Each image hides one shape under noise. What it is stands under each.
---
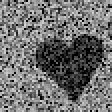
heart
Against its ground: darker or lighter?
darker
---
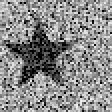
star
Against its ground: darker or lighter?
darker
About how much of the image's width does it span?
two thirds
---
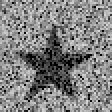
star
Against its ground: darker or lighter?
darker
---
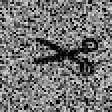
pair of scissors
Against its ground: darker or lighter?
darker
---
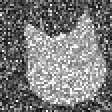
cat's head
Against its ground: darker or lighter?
lighter
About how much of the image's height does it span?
nearly all
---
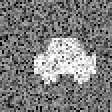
car
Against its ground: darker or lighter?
lighter
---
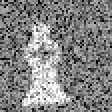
chess bishop
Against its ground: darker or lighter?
lighter
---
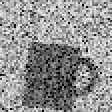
cup
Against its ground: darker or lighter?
darker
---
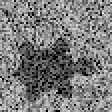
turtle
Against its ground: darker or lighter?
darker
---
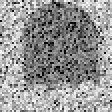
ghost
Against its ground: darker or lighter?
darker
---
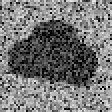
cloud
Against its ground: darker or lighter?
darker
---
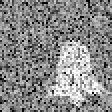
bell
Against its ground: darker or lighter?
lighter
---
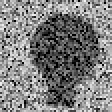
light bulb
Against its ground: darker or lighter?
darker
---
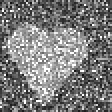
heart
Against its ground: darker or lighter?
lighter
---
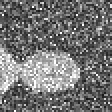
fish
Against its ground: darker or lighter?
lighter
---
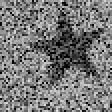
star
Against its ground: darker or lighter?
darker
